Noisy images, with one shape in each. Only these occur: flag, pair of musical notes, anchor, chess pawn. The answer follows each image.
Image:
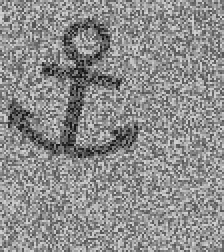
dark anchor
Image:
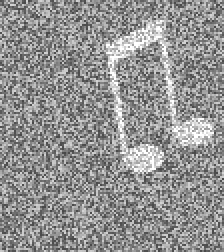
light pair of musical notes
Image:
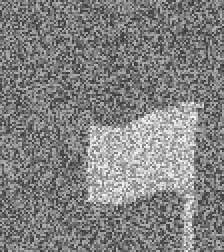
light flag
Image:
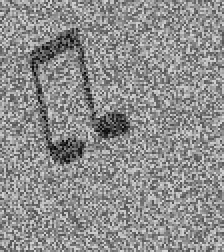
dark pair of musical notes
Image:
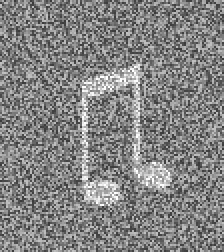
light pair of musical notes
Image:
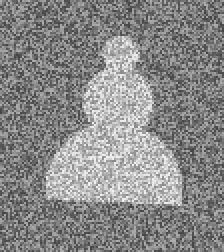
light chess pawn
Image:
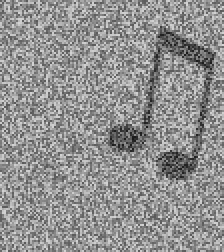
dark pair of musical notes
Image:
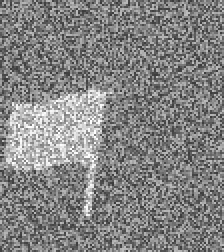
light flag
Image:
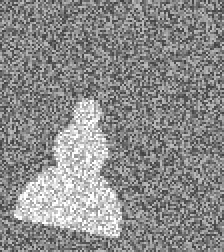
light chess pawn
